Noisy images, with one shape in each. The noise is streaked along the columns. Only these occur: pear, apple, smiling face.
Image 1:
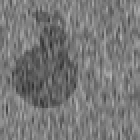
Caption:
dark pear
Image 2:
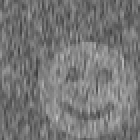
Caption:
light smiling face
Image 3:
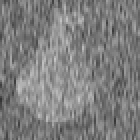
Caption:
light pear
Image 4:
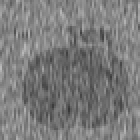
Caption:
dark apple
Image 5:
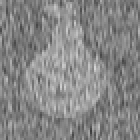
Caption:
light pear
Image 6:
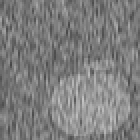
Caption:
light apple
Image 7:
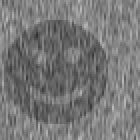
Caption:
dark smiling face
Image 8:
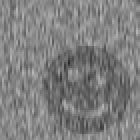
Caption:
dark smiling face
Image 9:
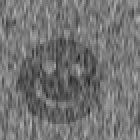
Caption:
dark smiling face
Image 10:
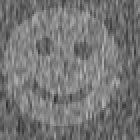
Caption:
light smiling face
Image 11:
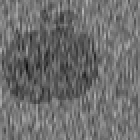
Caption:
dark apple
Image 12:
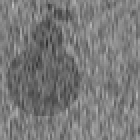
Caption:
dark pear
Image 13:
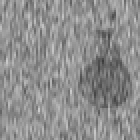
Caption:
dark pear
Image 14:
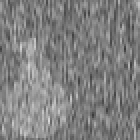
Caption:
light pear
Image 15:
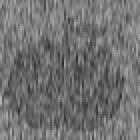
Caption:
dark apple
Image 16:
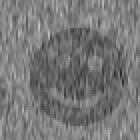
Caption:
dark smiling face
